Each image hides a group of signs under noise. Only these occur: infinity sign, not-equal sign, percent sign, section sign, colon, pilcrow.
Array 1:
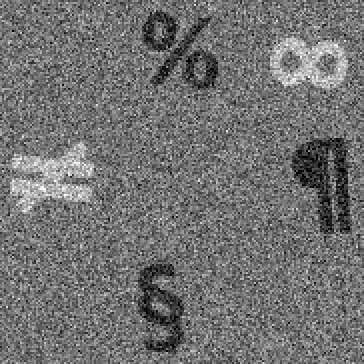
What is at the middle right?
pilcrow
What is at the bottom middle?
section sign
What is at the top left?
nothing
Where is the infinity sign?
top right
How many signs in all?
5
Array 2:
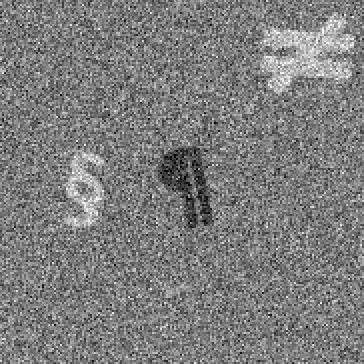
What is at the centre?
pilcrow
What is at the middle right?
nothing
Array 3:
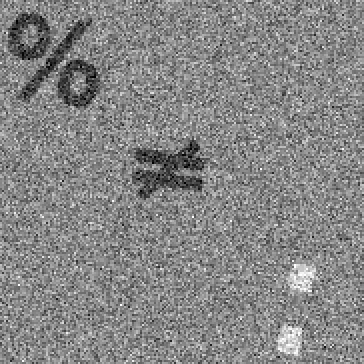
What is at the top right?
nothing
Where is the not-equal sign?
centre
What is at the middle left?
nothing
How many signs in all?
3
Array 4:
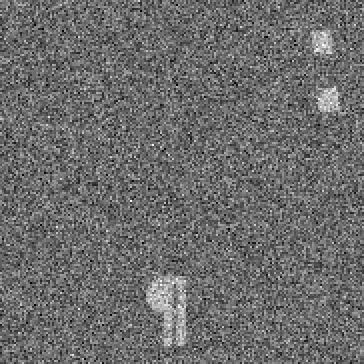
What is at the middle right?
nothing
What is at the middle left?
nothing
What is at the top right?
colon
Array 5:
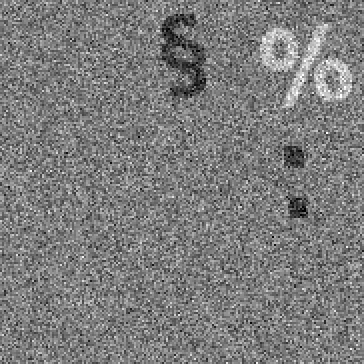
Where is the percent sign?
top right
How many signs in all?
3
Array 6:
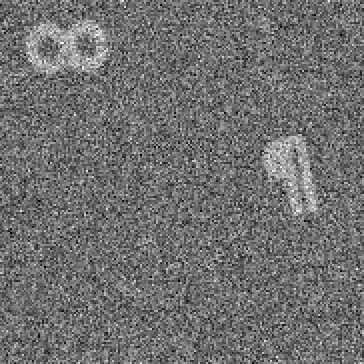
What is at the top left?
infinity sign
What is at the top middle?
nothing
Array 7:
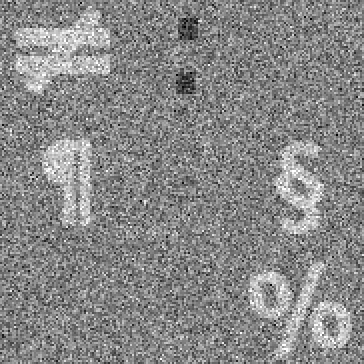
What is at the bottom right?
percent sign
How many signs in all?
5
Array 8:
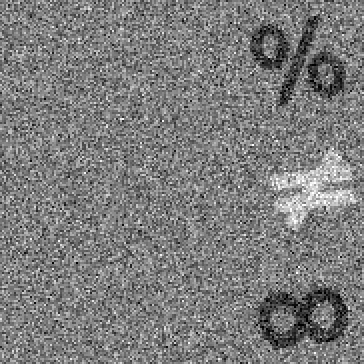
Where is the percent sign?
top right
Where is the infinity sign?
bottom right
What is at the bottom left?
nothing
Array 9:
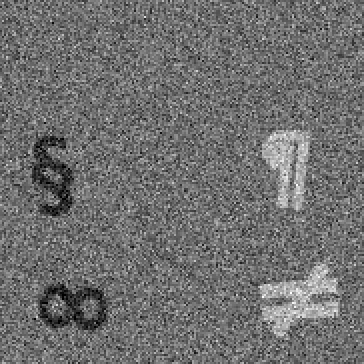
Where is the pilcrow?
middle right
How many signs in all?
4
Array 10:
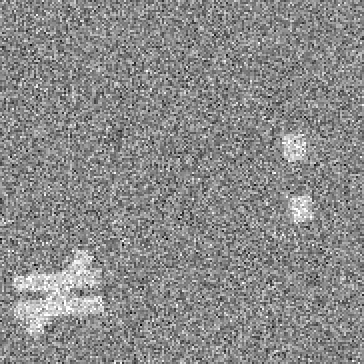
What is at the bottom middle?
nothing
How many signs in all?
2
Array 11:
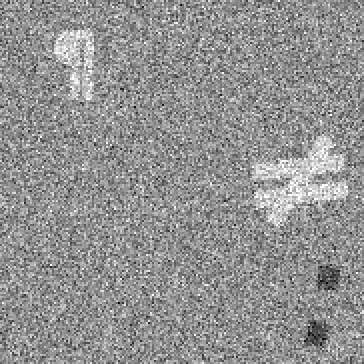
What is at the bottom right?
colon
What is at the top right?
nothing
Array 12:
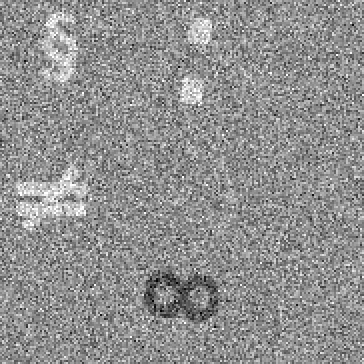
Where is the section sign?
top left
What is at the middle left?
not-equal sign
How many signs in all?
4
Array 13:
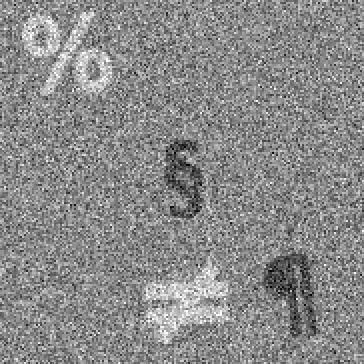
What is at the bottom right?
pilcrow
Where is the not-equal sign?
bottom middle
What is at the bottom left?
nothing
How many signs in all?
4
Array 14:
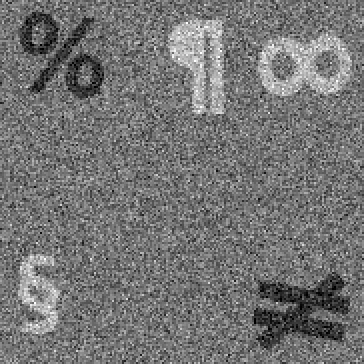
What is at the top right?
infinity sign
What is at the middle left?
nothing
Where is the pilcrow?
top middle
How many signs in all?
5
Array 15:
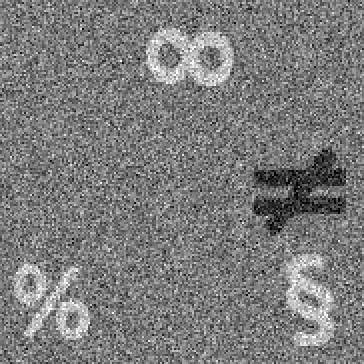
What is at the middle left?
nothing
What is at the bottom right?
section sign
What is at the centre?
nothing
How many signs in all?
4
